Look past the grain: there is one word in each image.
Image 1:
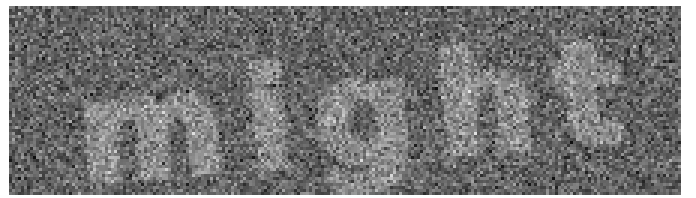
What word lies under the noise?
might
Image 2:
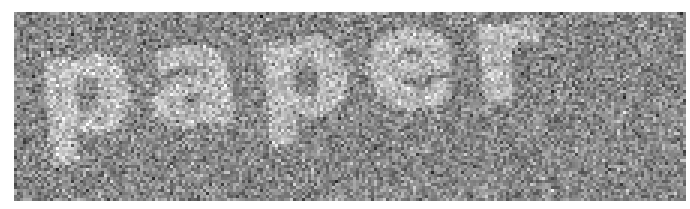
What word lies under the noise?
paper
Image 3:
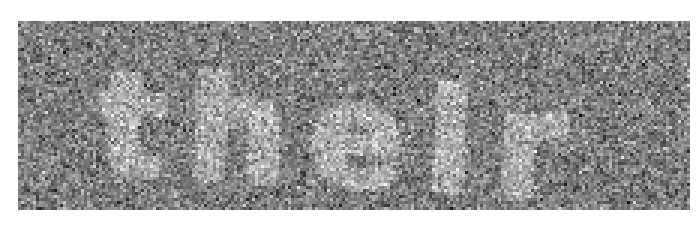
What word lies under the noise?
their
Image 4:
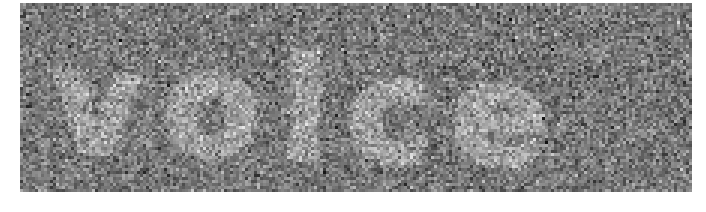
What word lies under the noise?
voice
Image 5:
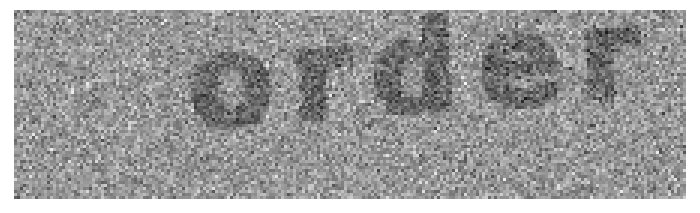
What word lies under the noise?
order
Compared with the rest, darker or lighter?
darker
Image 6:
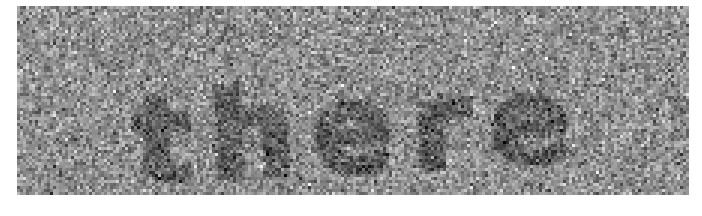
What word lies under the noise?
there
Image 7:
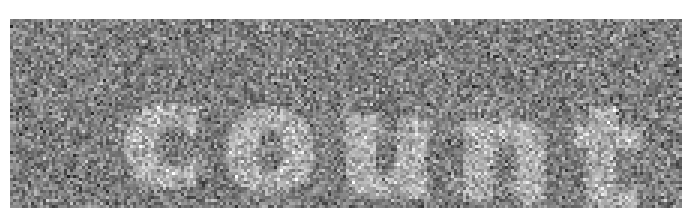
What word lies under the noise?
count
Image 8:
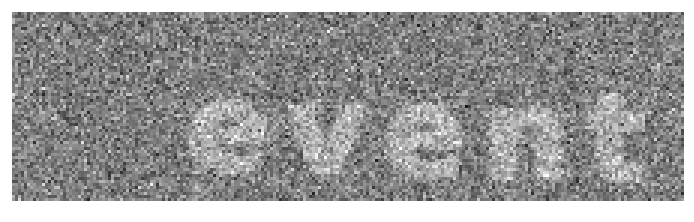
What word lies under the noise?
event
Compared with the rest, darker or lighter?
lighter
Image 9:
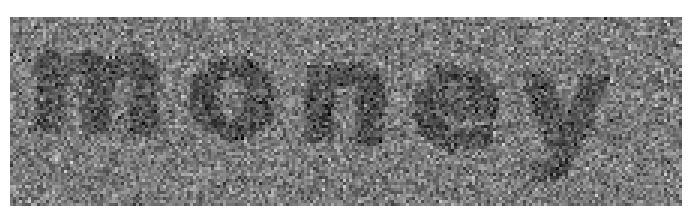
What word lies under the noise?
money
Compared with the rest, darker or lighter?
darker
